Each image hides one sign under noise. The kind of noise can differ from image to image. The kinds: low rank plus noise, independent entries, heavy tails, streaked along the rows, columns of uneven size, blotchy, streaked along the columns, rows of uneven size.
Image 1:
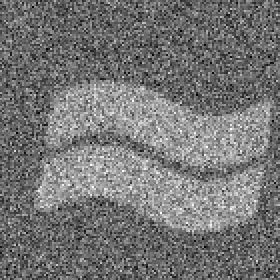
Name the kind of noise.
independent entries
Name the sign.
approximately sign
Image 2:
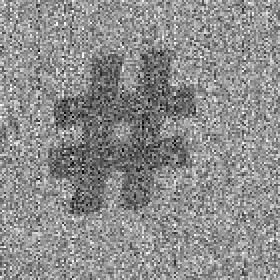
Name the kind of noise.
columns of uneven size
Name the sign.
hash sign
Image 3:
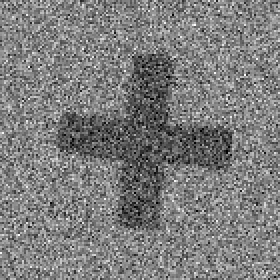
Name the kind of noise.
independent entries
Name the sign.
plus sign
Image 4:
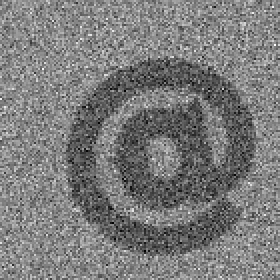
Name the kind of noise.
low rank plus noise
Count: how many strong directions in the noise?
three or four
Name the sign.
at sign
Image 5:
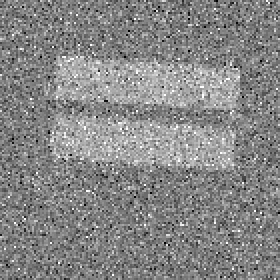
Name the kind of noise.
heavy tails
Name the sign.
equals sign
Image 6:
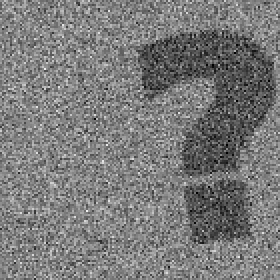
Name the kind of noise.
low rank plus noise
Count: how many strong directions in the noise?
five to eight
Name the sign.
question mark
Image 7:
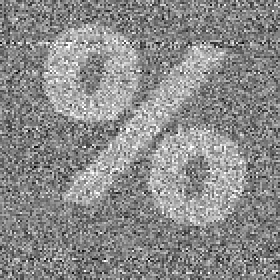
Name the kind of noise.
rows of uneven size
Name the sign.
percent sign
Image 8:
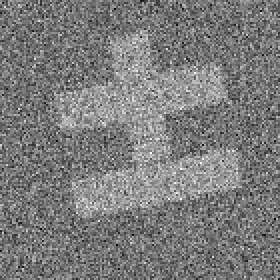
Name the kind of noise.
independent entries
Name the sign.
plus-minus sign
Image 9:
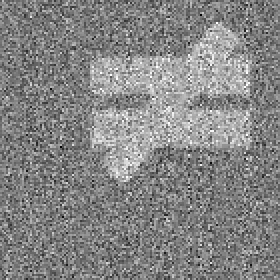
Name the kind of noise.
columns of uneven size
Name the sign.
not-equal sign
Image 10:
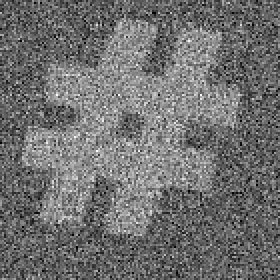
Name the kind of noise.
low rank plus noise
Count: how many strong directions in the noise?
two
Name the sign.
hash sign
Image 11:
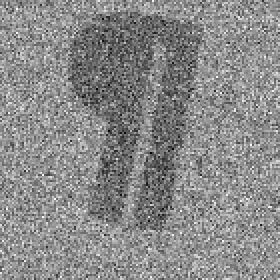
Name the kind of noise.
low rank plus noise
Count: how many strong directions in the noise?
two
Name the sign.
pilcrow
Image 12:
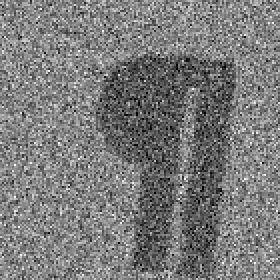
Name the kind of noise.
independent entries
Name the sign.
pilcrow
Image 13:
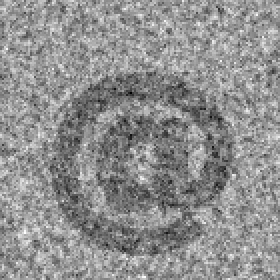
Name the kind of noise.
blotchy
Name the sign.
at sign
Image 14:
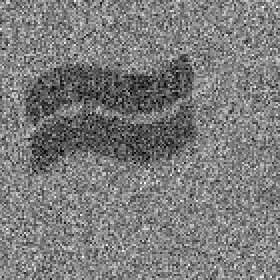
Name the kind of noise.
low rank plus noise
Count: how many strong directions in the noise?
two
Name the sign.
approximately sign
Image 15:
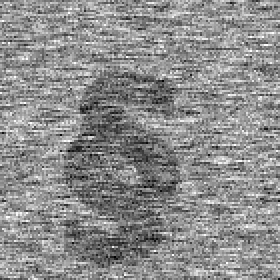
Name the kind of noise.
streaked along the rows
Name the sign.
section sign
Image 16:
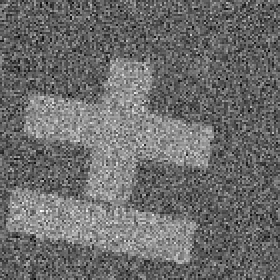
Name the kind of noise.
low rank plus noise
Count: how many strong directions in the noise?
five to eight
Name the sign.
plus-minus sign
